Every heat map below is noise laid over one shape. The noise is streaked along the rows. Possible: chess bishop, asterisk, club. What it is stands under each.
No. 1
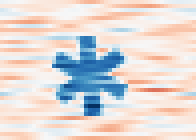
asterisk
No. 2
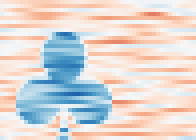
club
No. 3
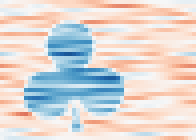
club
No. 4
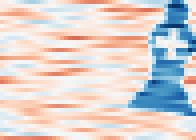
chess bishop
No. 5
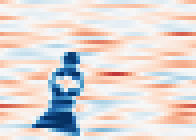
chess bishop
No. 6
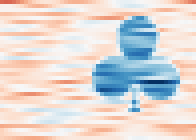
club
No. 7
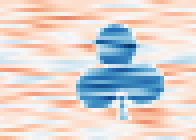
club
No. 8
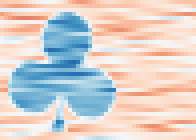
club
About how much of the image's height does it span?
nearly all
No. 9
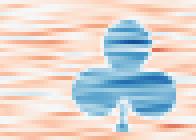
club
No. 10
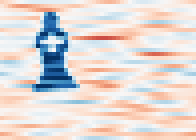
chess bishop
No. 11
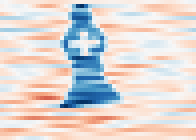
chess bishop
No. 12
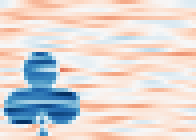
club
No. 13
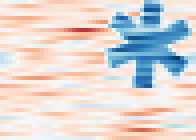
asterisk
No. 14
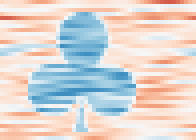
club
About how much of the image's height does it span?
nearly all
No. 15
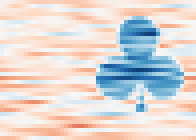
club
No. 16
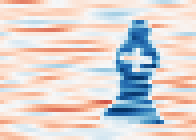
chess bishop
